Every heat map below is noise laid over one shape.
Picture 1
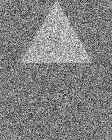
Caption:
light triangle
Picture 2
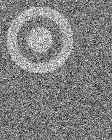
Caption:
light bullseye
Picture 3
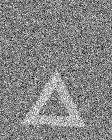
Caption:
light triangle frame
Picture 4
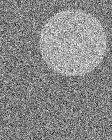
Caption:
light disc
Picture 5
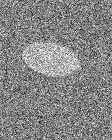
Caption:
light ellipse
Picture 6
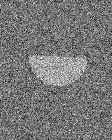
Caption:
light half disc
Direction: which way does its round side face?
down
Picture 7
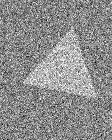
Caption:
light triangle
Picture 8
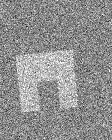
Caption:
light square with a notch
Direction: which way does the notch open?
down
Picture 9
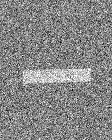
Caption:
light bar
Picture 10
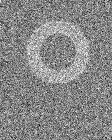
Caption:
light ring
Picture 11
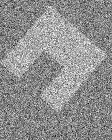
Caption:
light square with a notch
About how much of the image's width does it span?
nearly all
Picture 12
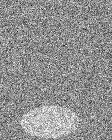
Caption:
light ellipse
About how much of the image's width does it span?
half
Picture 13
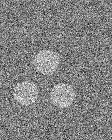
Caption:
light three dots
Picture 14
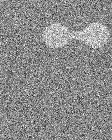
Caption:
light dumbbell
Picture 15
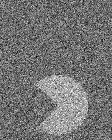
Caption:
light disc with a wedge cut out
